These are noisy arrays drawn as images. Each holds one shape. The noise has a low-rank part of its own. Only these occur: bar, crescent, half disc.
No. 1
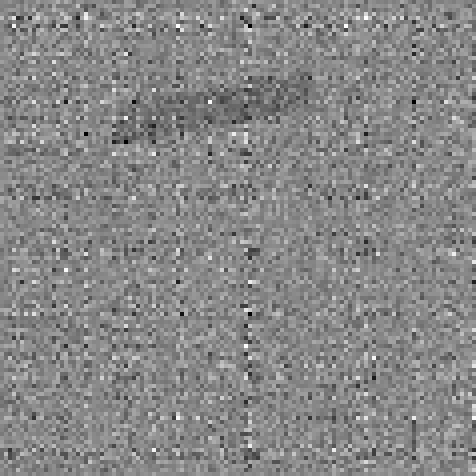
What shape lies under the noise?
bar
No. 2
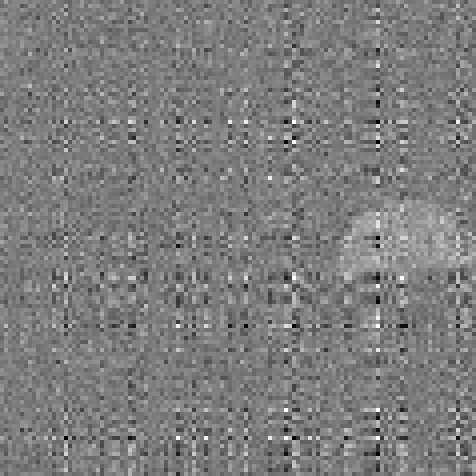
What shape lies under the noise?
half disc
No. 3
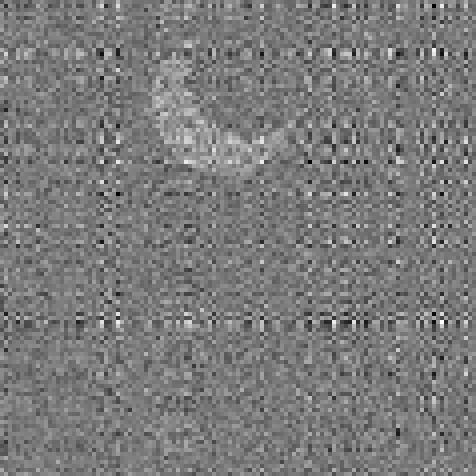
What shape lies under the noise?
crescent
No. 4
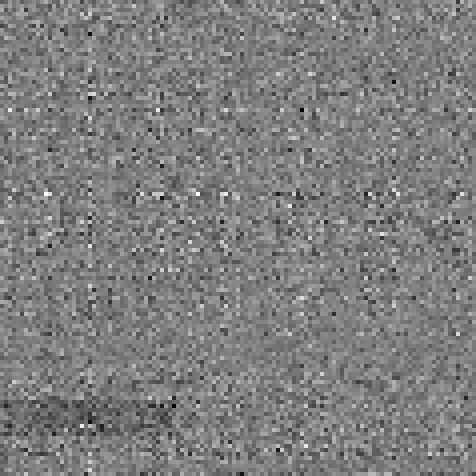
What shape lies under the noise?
bar
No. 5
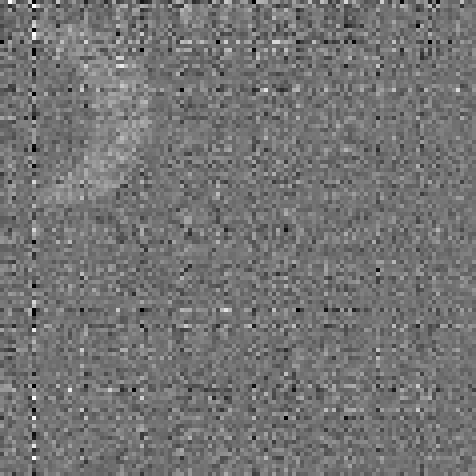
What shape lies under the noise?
crescent
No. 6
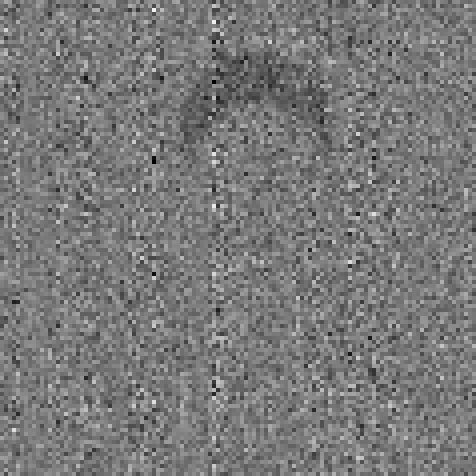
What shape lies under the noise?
crescent
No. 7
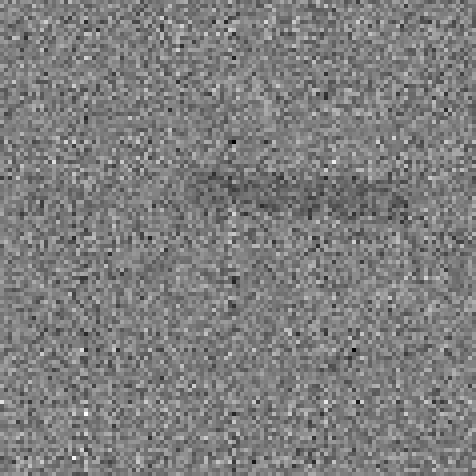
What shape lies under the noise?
bar
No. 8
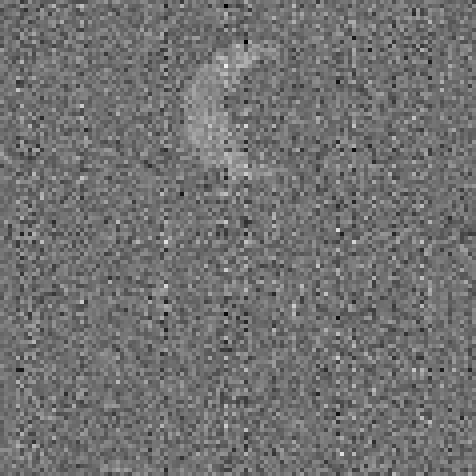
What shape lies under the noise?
crescent
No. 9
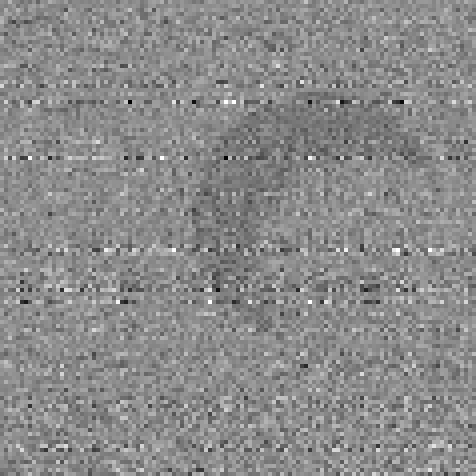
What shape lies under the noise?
crescent
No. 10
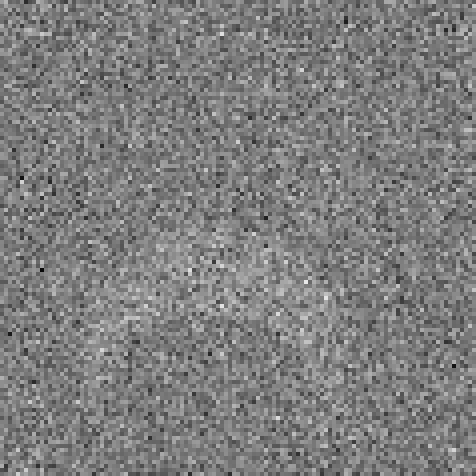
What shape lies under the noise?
crescent
